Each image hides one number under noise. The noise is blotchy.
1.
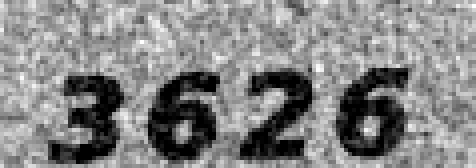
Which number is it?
3626
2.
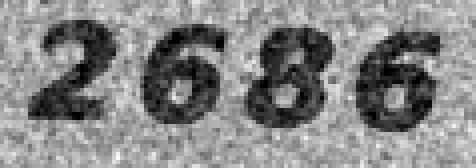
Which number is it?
2686
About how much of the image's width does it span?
nearly all
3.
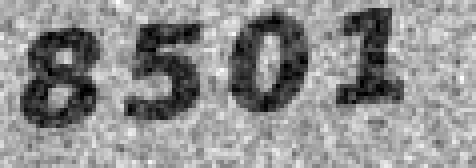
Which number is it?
8501
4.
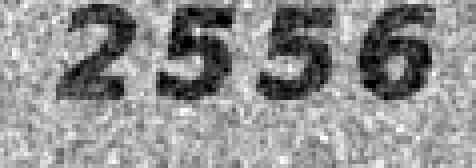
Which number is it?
2556
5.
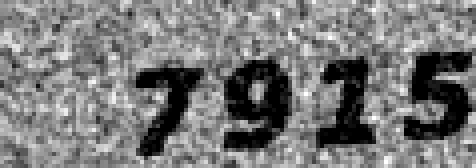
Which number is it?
7915
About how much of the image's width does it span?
two thirds
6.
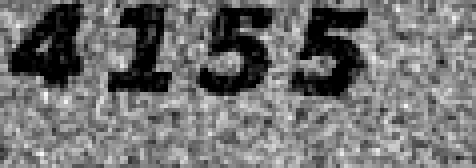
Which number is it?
4155
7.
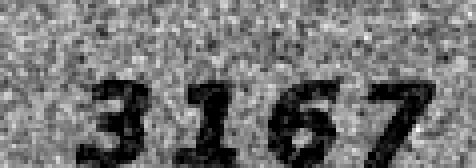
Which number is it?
3167
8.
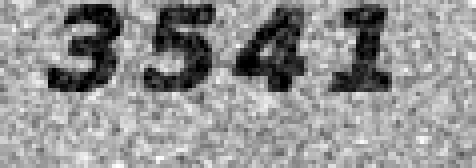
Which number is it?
3541
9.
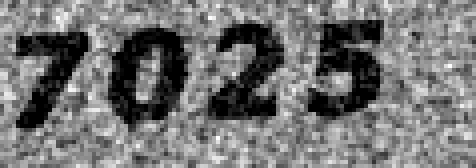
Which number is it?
7025
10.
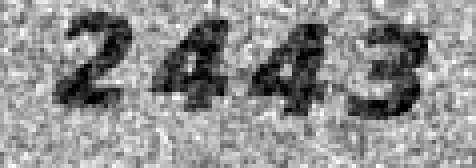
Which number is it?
2443
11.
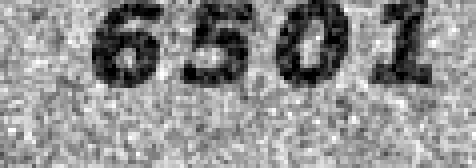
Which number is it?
6501
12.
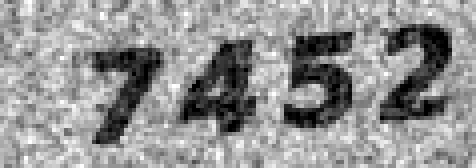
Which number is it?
7452
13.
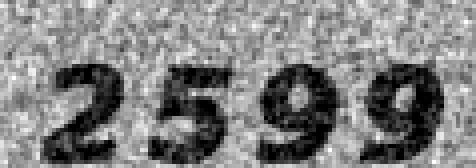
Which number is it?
2599
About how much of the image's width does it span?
nearly all
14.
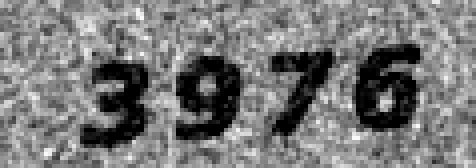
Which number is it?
3976
